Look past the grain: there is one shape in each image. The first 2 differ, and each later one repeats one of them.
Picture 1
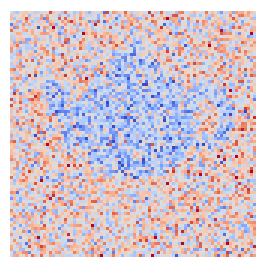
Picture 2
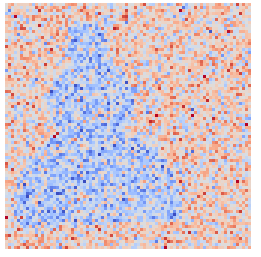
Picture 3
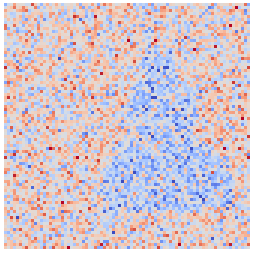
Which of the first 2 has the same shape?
2
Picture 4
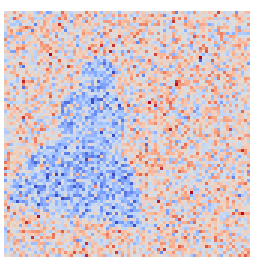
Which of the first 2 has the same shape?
2
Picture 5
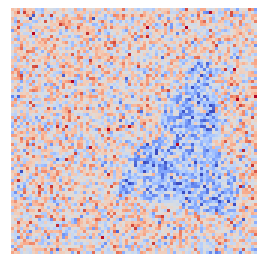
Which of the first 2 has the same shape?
2
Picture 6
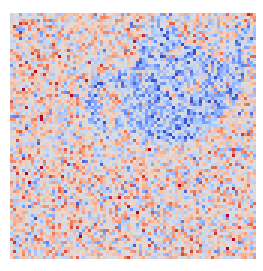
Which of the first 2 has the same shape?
1
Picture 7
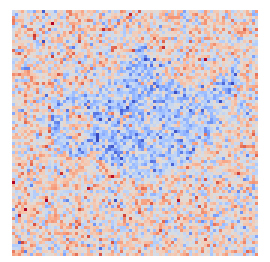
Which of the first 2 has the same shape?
1
